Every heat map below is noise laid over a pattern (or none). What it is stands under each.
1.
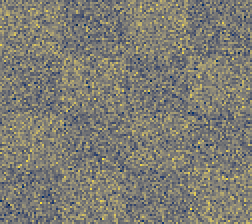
a checkerboard
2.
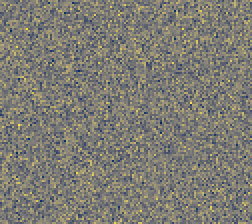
only noise
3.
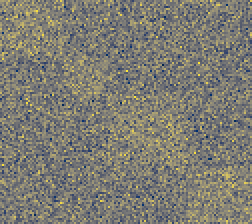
blocks along the diagonal
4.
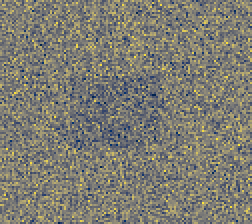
one block
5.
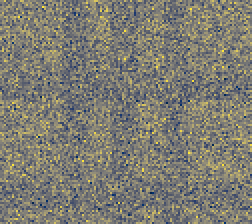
bands of rows crossing bands of columns
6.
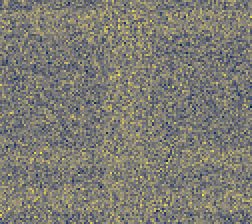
bands of rows crossing bands of columns
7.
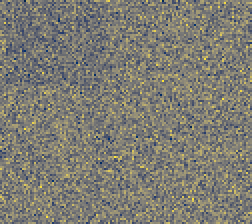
one block
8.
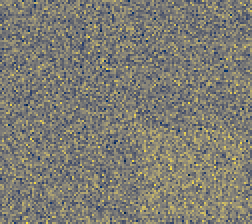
one block
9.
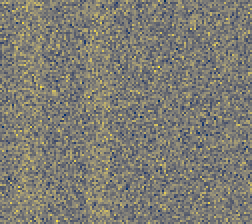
bands of columns
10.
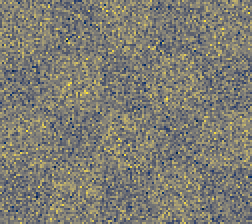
a checkerboard
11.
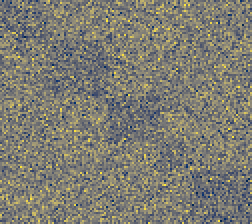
blocks along the diagonal
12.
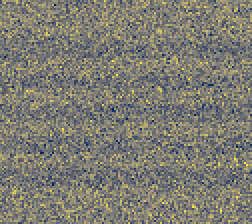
bands of rows
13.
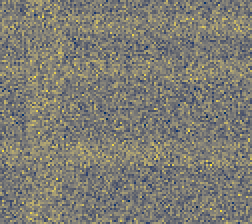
bands of rows crossing bands of columns
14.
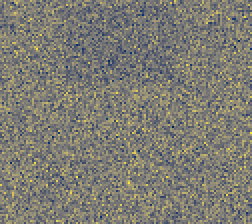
one block
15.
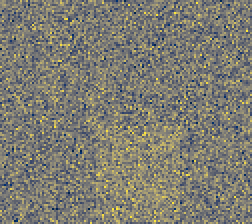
one block
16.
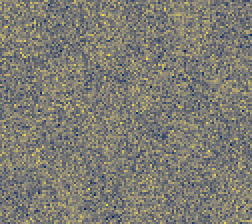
a checkerboard
